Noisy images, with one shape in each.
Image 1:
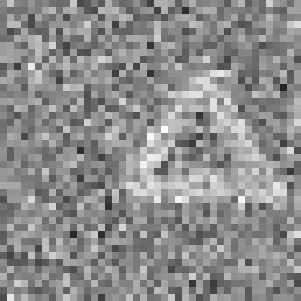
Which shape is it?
triangle frame
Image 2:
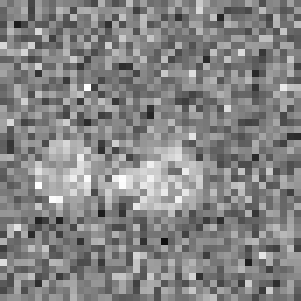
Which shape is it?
dumbbell
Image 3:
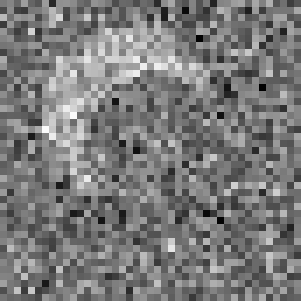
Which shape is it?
crescent
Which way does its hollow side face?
down and right
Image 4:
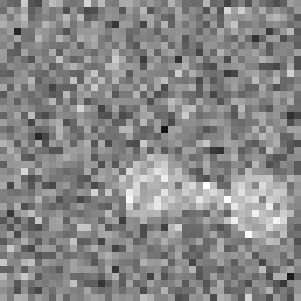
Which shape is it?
dumbbell
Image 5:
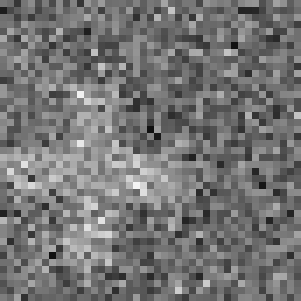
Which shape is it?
cross
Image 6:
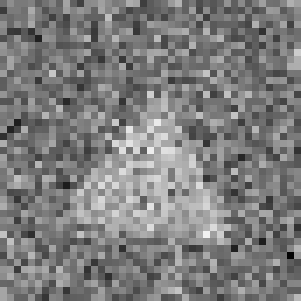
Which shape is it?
triangle
